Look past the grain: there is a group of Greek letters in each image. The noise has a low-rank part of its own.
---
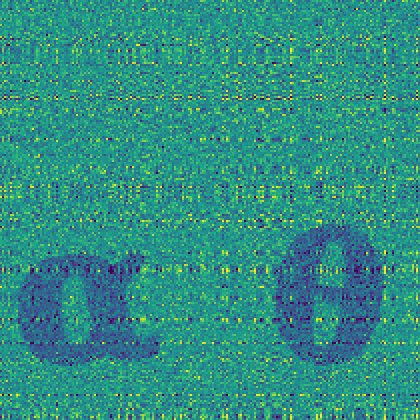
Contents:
bottom left: alpha; bottom right: theta
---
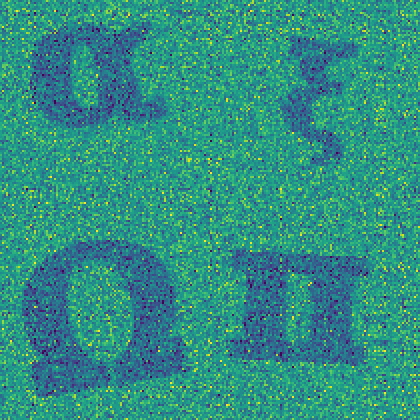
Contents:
top left: alpha; top right: xi; bottom left: omega; bottom right: pi
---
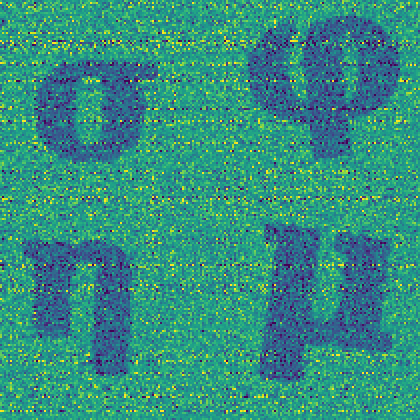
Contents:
top left: sigma; top right: phi; bottom left: eta; bottom right: mu
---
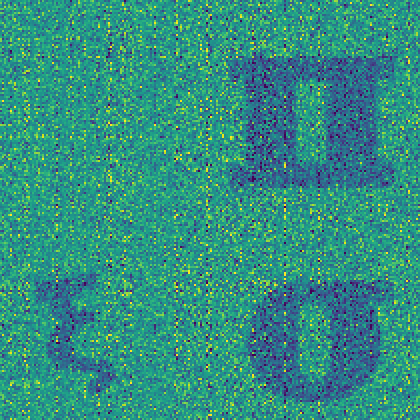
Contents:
top right: pi; bottom left: xi; bottom right: sigma
